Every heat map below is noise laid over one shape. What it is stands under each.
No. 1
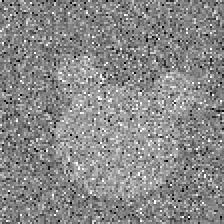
bear's head
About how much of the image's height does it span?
two thirds
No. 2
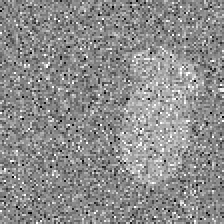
footprint
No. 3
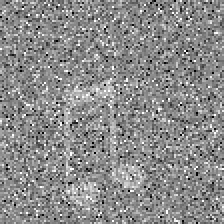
pair of musical notes
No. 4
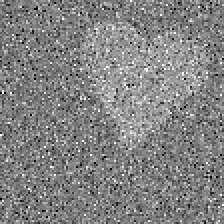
heart
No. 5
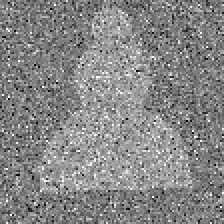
chess pawn
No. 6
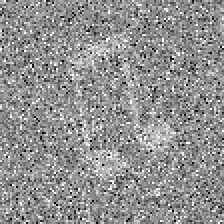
pair of musical notes
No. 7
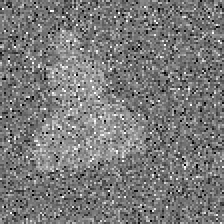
chess pawn
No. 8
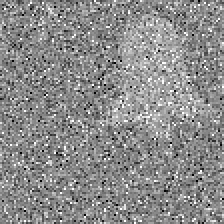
bell
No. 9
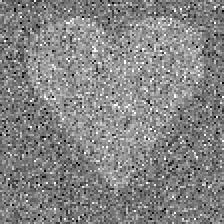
heart
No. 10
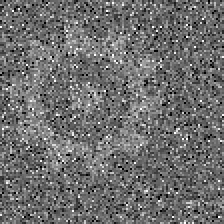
gear
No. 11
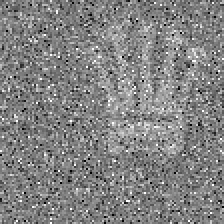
chess queen
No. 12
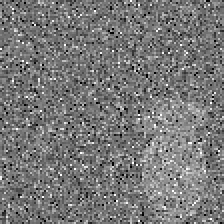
footprint
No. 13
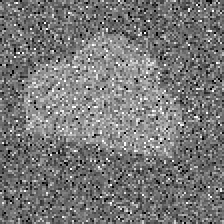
cloud
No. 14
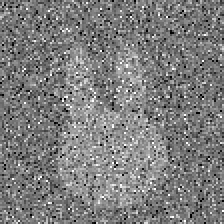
rabbit's head
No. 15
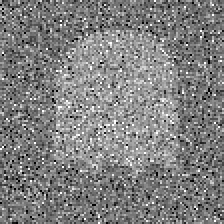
ghost
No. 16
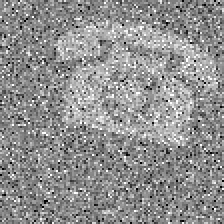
telephone
